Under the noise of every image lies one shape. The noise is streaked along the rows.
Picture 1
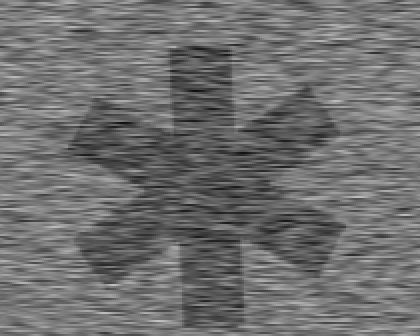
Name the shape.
asterisk
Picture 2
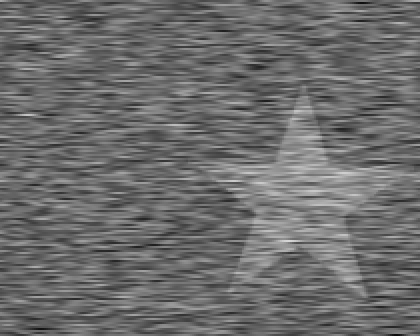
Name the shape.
star
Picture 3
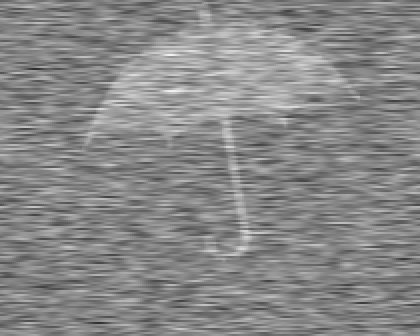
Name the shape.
umbrella
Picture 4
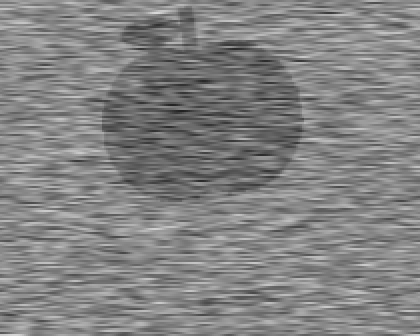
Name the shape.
apple
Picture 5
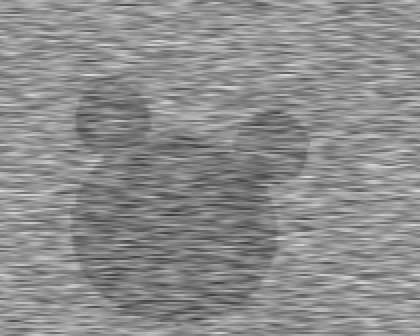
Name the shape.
bear's head
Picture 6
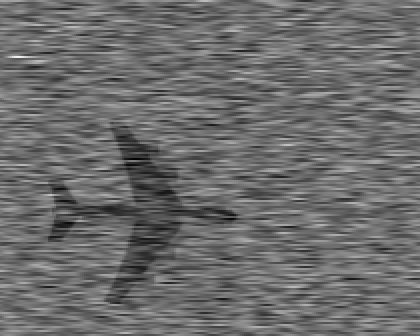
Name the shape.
airplane
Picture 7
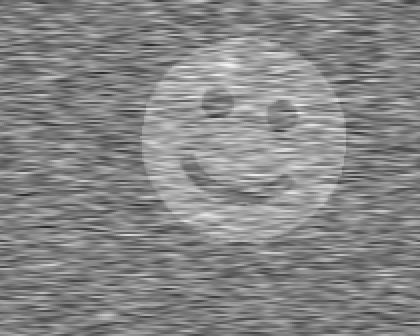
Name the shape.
smiling face
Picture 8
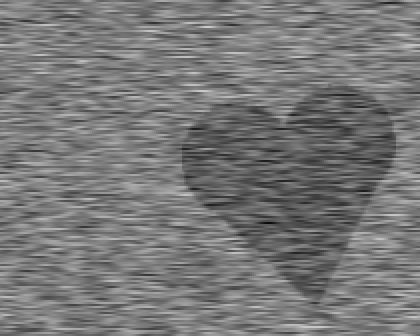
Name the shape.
heart
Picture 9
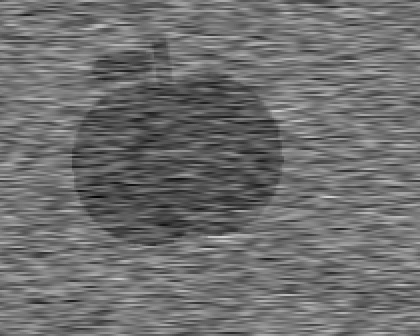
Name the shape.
apple
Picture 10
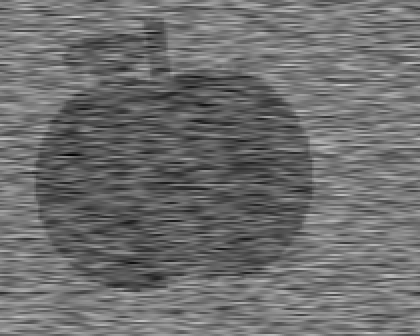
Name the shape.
apple
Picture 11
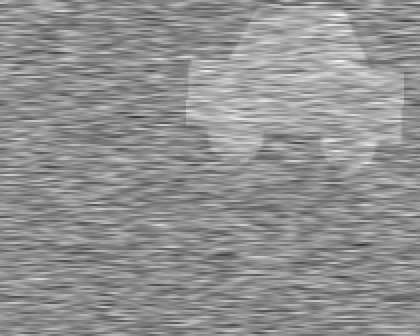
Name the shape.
car
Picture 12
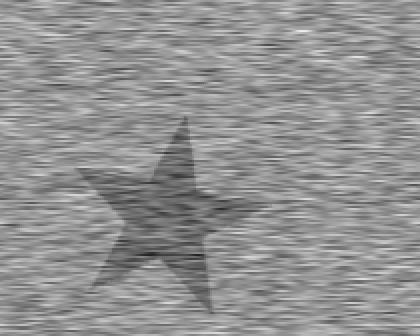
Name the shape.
star
